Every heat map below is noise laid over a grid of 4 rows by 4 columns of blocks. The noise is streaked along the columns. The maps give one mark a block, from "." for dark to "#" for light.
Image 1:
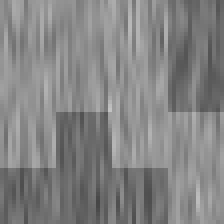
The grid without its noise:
# # # .
# # # .
# . # #
. . . #
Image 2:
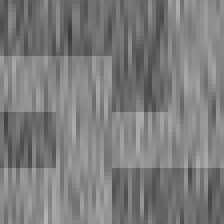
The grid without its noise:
. . . #
# # . #
. # # #
# # . .
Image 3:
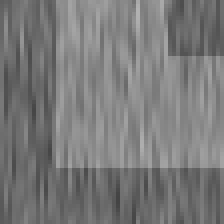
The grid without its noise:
. # # .
. # # #
. # # #
. . . .
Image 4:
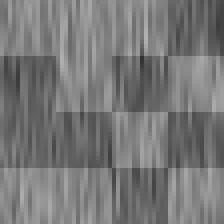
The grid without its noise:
# # # .
. # . #
. . # .
# # . #
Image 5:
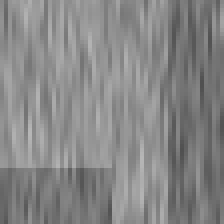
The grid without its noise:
# # # .
# # # .
# # # .
. . # .
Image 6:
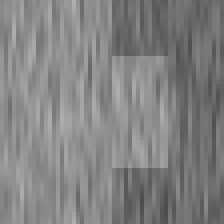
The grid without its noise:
# # . .
# # # .
# # # .
# # . .
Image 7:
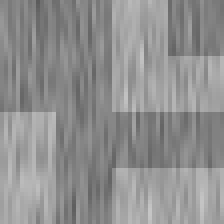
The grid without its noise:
. . # .
. . # #
# . . .
# . # #
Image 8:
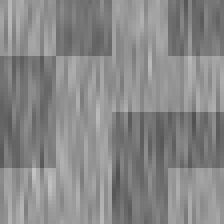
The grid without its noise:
# . # .
. # # #
. # . .
# # . #
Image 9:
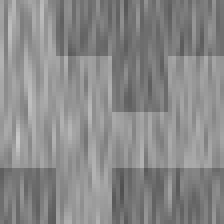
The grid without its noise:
# . . .
# # . #
# # # #
. # . .
